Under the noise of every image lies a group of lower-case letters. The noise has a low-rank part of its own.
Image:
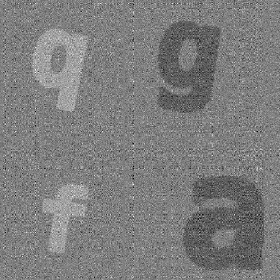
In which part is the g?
top right
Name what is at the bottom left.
f
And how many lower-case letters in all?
4
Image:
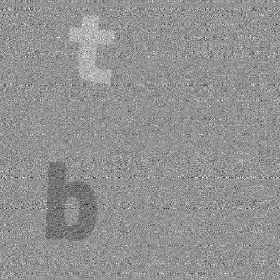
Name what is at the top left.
t
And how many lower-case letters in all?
2
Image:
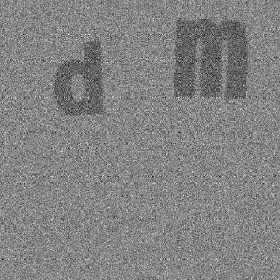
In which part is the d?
top left
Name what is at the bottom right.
nothing
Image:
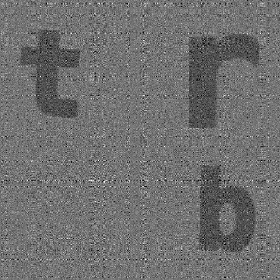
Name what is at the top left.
t
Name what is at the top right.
r
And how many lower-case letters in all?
3
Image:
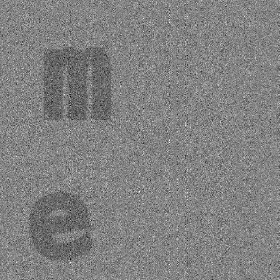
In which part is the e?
bottom left
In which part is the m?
top left
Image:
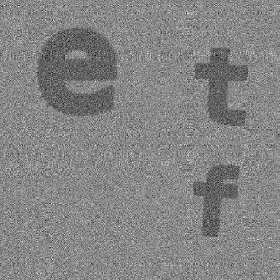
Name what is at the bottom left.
nothing
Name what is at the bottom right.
f
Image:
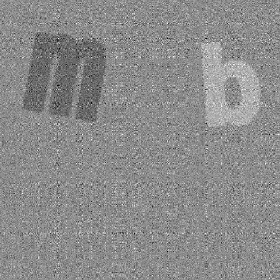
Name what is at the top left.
m
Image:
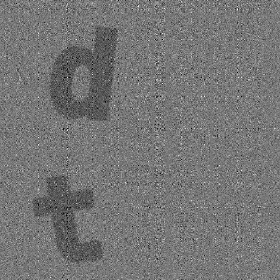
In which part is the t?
bottom left
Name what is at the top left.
d
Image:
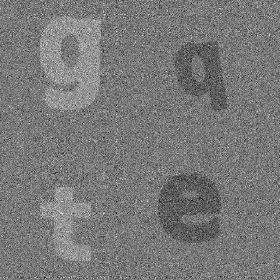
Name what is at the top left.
g
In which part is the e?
bottom right
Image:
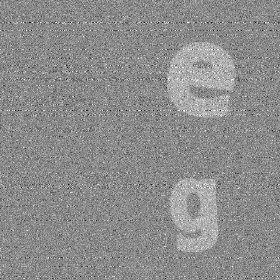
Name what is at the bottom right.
g
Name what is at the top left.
nothing
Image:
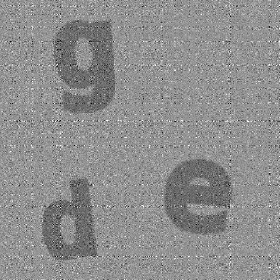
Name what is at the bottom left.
d
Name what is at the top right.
nothing
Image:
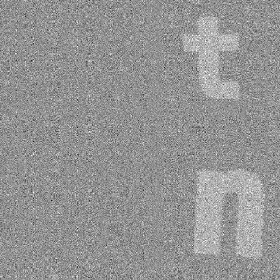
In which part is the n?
bottom right
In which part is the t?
top right
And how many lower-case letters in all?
2
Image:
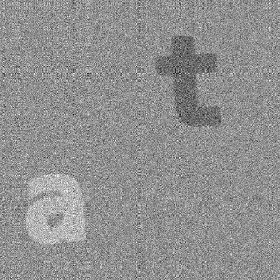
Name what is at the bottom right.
nothing
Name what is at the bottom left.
a
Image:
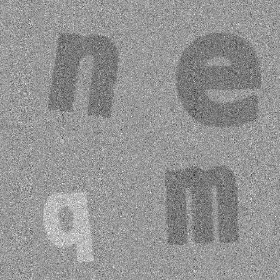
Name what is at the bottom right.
m
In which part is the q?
bottom left
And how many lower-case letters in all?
4
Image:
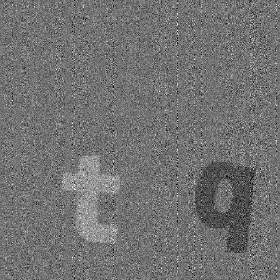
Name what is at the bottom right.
q
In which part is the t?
bottom left
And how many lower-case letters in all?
2
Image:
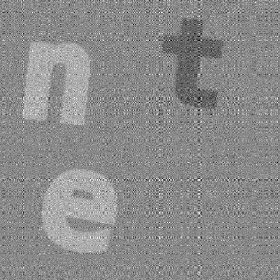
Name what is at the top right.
t
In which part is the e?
bottom left
